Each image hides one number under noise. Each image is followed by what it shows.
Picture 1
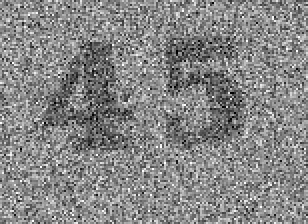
45
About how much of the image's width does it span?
two thirds
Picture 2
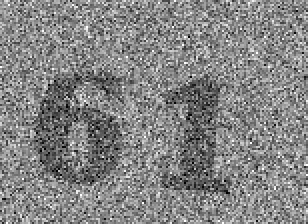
61
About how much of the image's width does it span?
two thirds
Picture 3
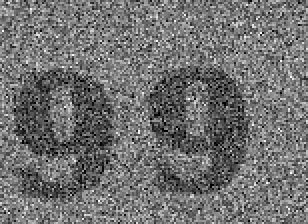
99
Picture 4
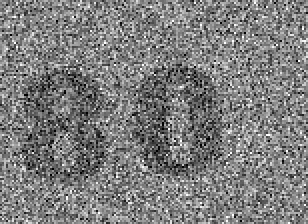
80
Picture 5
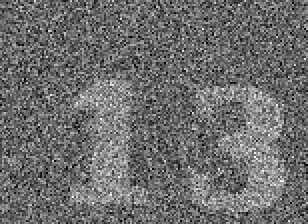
13
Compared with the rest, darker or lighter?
lighter
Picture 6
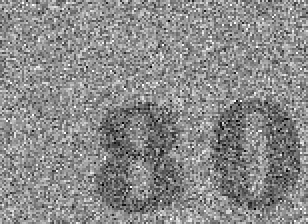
80
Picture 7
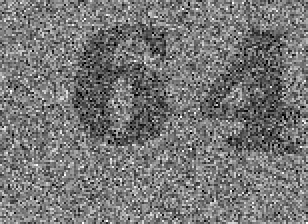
64
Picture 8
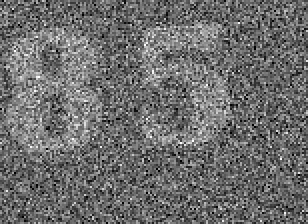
85
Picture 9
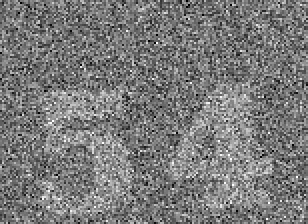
54
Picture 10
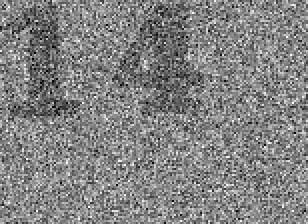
14
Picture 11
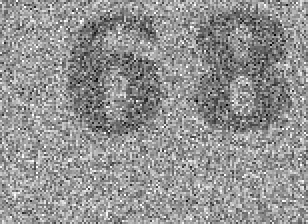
68
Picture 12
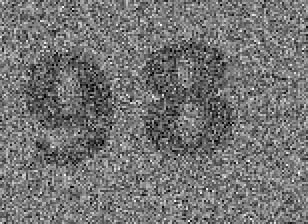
98
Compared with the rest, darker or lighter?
darker
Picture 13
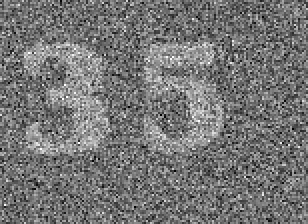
35
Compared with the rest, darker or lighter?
lighter
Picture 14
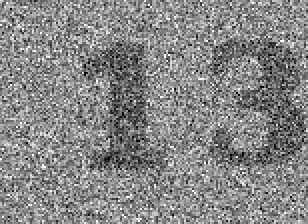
13
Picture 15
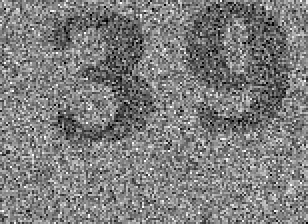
39
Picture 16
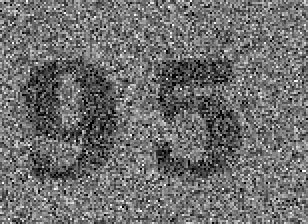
95
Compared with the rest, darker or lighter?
darker
